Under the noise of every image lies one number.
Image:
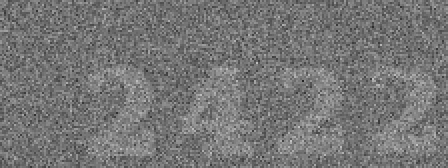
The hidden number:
2422
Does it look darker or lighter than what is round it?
lighter
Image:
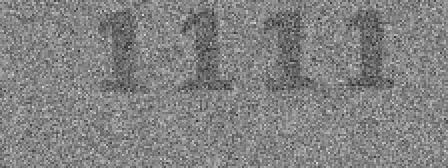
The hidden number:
1111
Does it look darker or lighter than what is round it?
darker
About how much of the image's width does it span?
two thirds
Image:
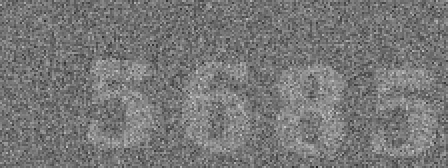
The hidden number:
5685
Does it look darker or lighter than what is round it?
lighter
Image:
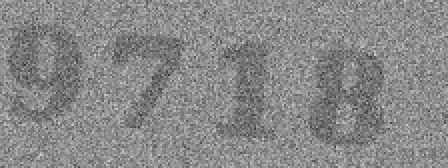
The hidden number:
9718
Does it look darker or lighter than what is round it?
darker
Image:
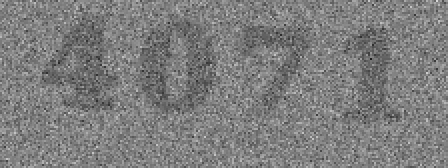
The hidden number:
4071
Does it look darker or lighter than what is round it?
darker
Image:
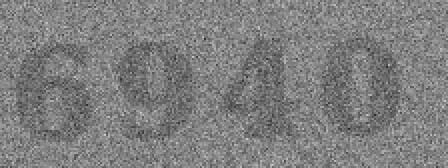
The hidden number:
6940
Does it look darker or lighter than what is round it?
darker
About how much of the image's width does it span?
nearly all
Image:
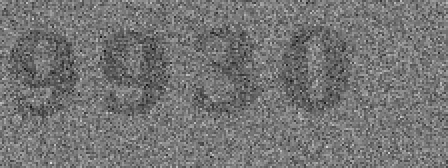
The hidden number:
9930
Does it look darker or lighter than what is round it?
darker
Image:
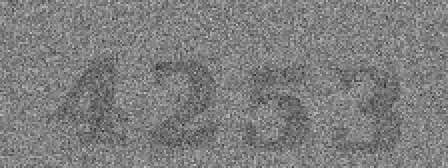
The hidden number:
4253
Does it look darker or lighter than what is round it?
darker
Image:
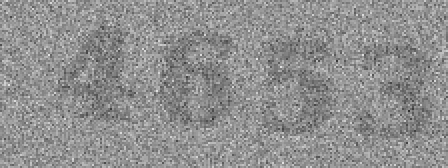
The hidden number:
4653
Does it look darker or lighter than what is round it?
darker
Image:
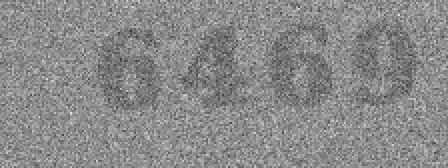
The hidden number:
6469
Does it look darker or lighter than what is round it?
darker
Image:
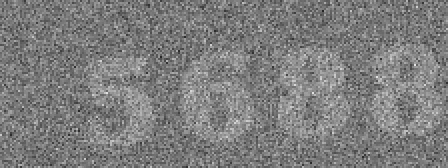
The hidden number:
5688
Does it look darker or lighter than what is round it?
lighter
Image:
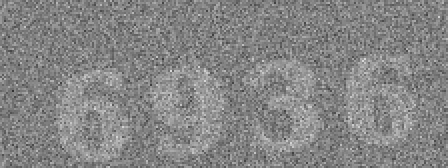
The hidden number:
6936
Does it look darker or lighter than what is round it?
lighter
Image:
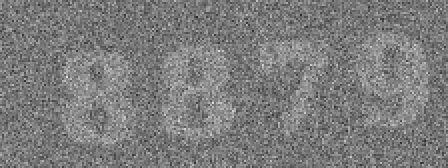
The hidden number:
8879
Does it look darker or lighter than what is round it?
lighter
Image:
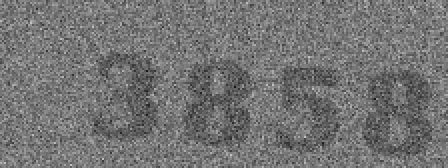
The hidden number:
3858
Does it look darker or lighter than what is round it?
darker
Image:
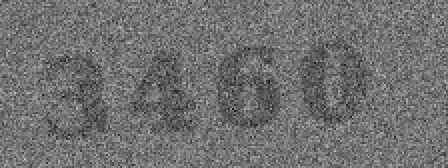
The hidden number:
3460
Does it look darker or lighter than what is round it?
darker
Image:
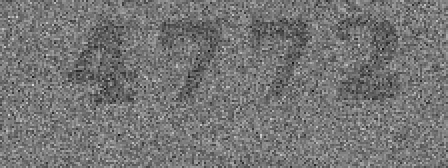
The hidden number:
4772
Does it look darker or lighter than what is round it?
darker
